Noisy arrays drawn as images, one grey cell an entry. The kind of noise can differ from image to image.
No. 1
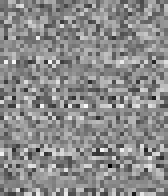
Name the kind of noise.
rows of uneven size
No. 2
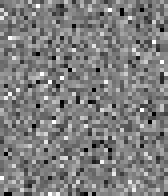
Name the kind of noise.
heavy tails
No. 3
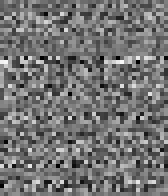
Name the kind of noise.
rows of uneven size
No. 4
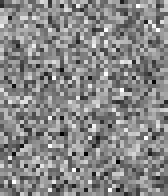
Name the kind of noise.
independent entries
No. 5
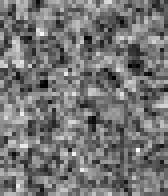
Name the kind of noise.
blotchy
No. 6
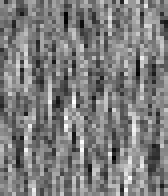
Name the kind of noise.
streaked along the columns
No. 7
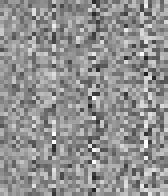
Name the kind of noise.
columns of uneven size
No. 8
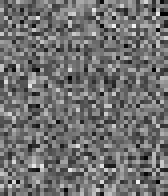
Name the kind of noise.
low rank plus noise
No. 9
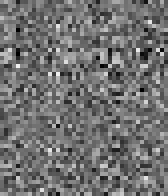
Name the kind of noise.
low rank plus noise
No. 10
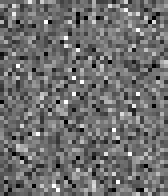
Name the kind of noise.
heavy tails
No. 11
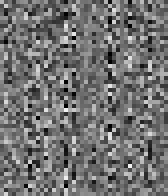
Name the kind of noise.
columns of uneven size
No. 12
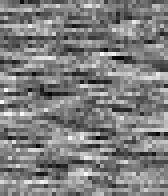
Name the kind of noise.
streaked along the rows
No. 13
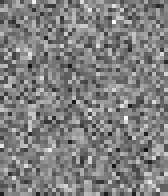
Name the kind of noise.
independent entries
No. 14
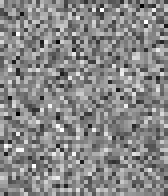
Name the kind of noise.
independent entries
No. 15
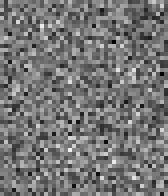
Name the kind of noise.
independent entries
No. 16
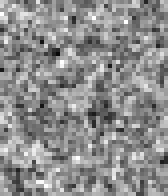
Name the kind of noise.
blotchy
